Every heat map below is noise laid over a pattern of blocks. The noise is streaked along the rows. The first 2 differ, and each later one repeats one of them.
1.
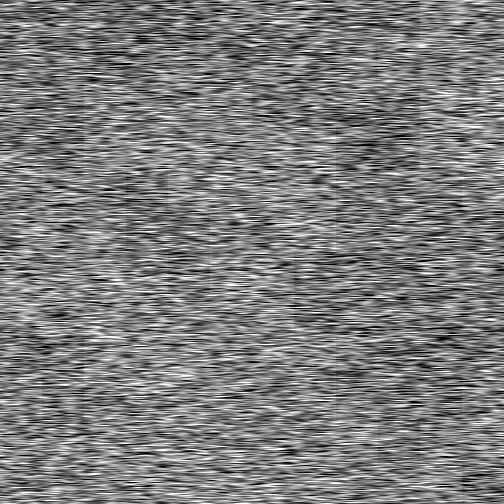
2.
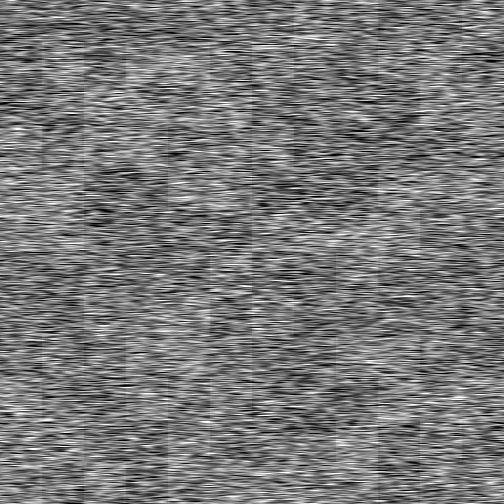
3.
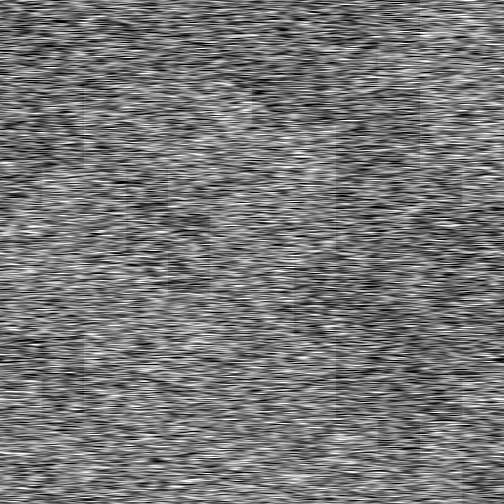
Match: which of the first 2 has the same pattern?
1
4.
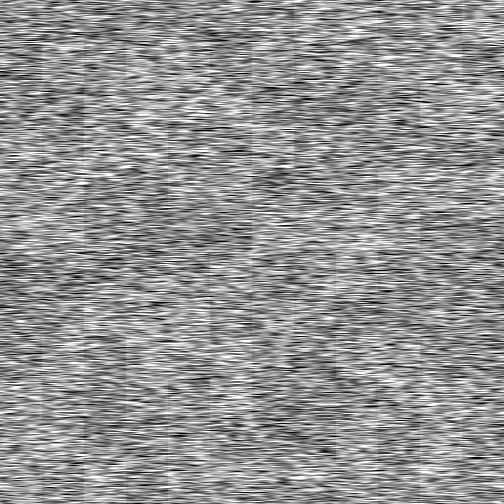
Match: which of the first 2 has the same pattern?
2
